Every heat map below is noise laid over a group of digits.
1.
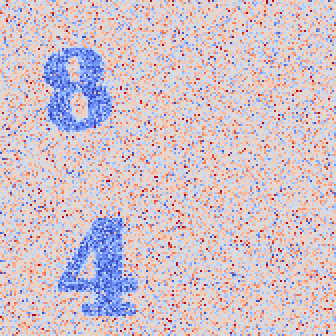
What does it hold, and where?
top left: 8; bottom left: 4
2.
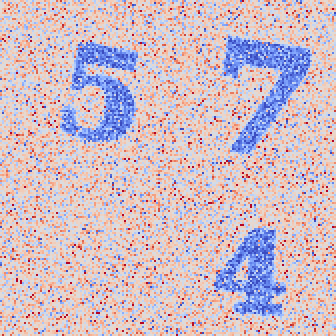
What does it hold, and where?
top left: 5; top right: 7; bottom right: 4
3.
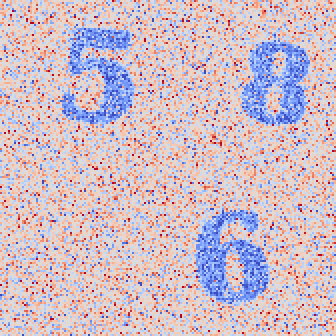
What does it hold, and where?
top left: 5; top right: 8; bottom right: 6
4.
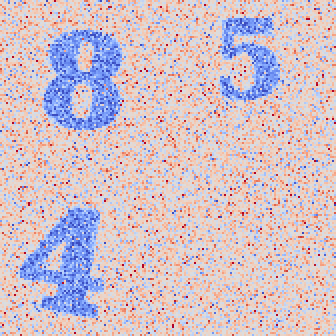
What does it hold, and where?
top left: 8; top right: 5; bottom left: 4
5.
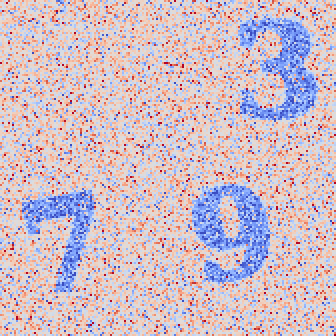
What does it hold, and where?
top right: 3; bottom left: 7; bottom right: 9
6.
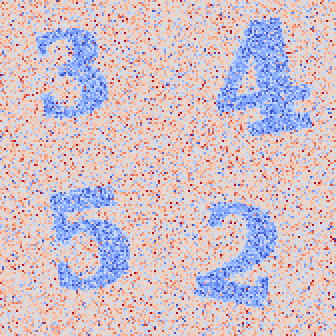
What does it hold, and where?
top left: 3; top right: 4; bottom left: 5; bottom right: 2
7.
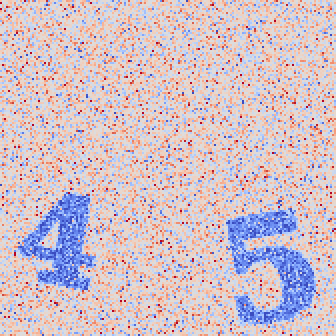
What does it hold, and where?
bottom left: 4; bottom right: 5
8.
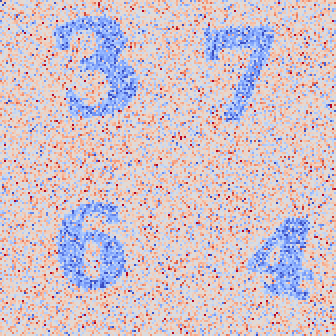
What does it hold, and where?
top left: 3; top right: 7; bottom left: 6; bottom right: 4
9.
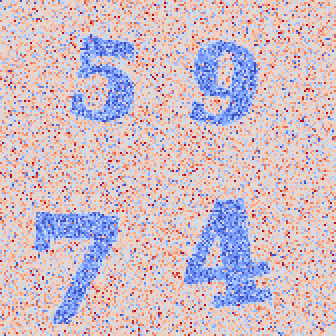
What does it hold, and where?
top left: 5; top right: 9; bottom left: 7; bottom right: 4
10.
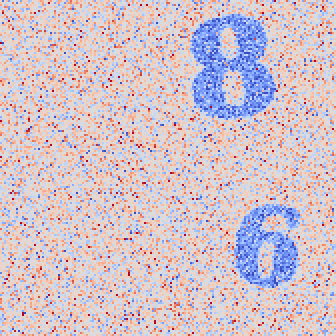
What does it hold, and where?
top right: 8; bottom right: 6
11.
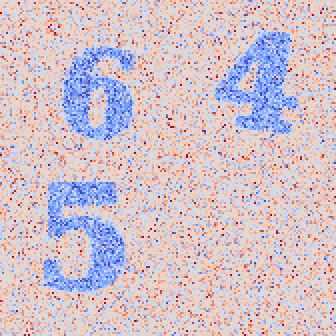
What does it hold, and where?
top left: 6; top right: 4; bottom left: 5
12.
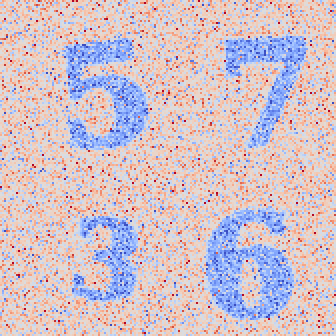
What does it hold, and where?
top left: 5; top right: 7; bottom left: 3; bottom right: 6
